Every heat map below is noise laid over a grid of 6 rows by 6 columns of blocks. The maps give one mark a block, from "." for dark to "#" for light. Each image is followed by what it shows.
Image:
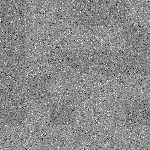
.##..#
.####.
.#....
..####
.#.##.
######
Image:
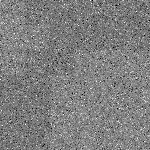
#.....
##....
#..###
..####
..####
..####
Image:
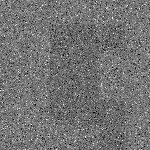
######
##...#
##..##
##..##
##...#
####.#
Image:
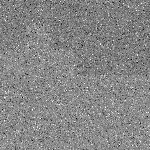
......
.#....
###...
######
######
######
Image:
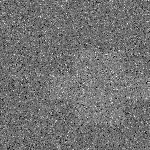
......
......
...##.
..####
...##.
......
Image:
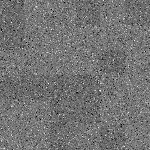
.##.#.
.#####
####.#
....##
##..##
##.#.#
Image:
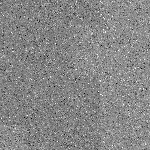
....##
...###
...###
....##
....##
#...##
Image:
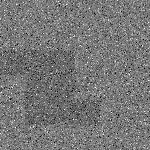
######
######
...###
#..###
#...##
######
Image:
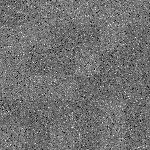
.#####
##..#.
#..#..
###...
....#.
#.#.#.
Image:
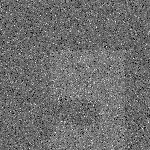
......
......
..###.
..###.
....#.
..###.
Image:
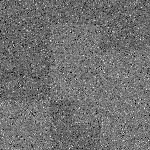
......
..##..
..####
..####
##.###
##..##
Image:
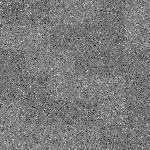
..##.#
##...#
.##...
..###.
#...#.
####..
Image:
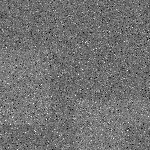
......
......
##....
##....
##.###
...##.
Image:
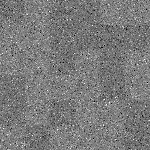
.#..##
##....
##.#.#
.###.#
.#.##.
#.###.
